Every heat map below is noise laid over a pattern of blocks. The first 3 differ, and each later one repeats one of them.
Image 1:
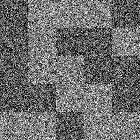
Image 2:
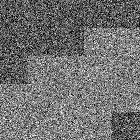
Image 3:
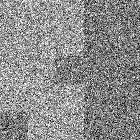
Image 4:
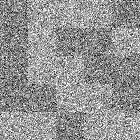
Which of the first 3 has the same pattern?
1
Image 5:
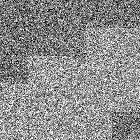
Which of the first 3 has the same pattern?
2
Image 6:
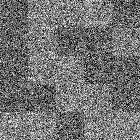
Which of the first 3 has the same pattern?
1
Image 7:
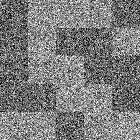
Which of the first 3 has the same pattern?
1
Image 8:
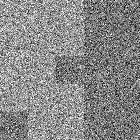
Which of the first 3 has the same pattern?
3
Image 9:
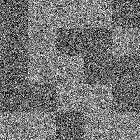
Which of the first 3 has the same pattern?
1
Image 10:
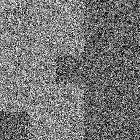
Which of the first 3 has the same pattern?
3
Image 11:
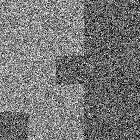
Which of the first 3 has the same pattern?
3
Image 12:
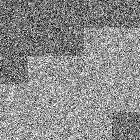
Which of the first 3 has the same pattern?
2
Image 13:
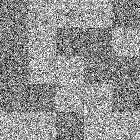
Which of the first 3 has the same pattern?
1
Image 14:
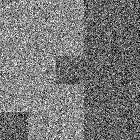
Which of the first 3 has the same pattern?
3
